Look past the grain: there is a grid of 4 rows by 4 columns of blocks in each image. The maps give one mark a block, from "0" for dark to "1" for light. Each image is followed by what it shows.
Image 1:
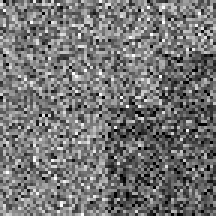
1 1 1 1
1 1 1 0
1 1 0 0
1 1 0 0
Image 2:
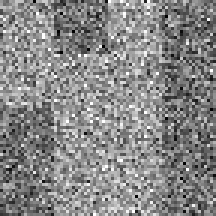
1 0 1 0
1 1 1 0
0 1 1 0
0 1 1 0
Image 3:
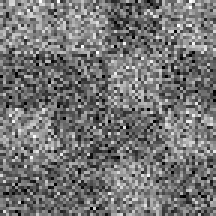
1 1 0 1
0 0 1 0
1 0 0 1
0 0 1 0
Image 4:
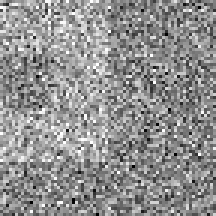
1 1 0 0
0 1 0 0
1 1 0 0
0 0 0 0
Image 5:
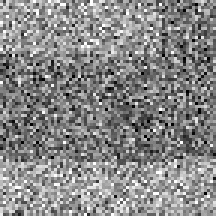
1 1 1 0
0 0 0 0
0 0 0 0
1 1 1 1
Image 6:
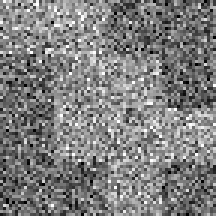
1 1 0 0
0 1 1 0
0 1 1 1
0 0 1 0
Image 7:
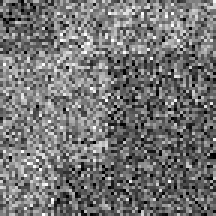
0 1 1 1
1 1 0 0
1 1 0 0
1 0 0 0
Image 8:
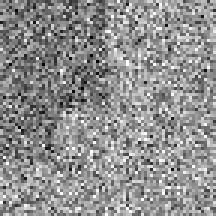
0 0 1 1
0 0 1 1
0 1 1 1
1 1 1 1
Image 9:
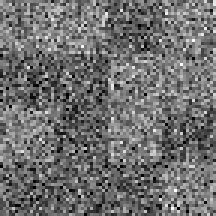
1 1 0 1
0 0 1 1
1 0 1 0
0 0 0 1
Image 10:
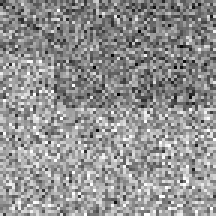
0 0 0 0
1 0 0 0
1 1 1 1
1 1 1 1
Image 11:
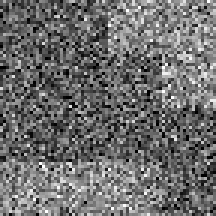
0 0 1 1
0 0 0 1
0 0 0 0
1 1 1 0
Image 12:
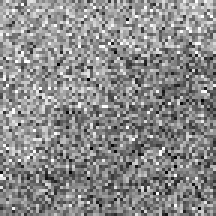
1 1 1 1
1 1 0 0
1 0 0 0
0 0 0 0
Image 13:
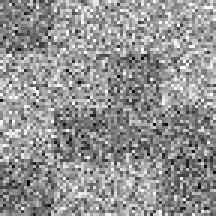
0 1 1 1
1 1 0 1
1 0 0 0
0 1 1 0
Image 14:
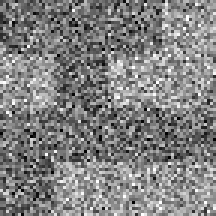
0 0 0 1
1 0 1 1
0 0 0 0
0 1 1 1
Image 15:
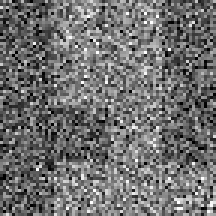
0 1 1 0
0 1 1 0
0 0 1 0
0 1 1 1
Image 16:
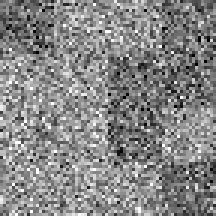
0 1 1 0
1 1 0 0
1 1 0 1
1 1 1 0
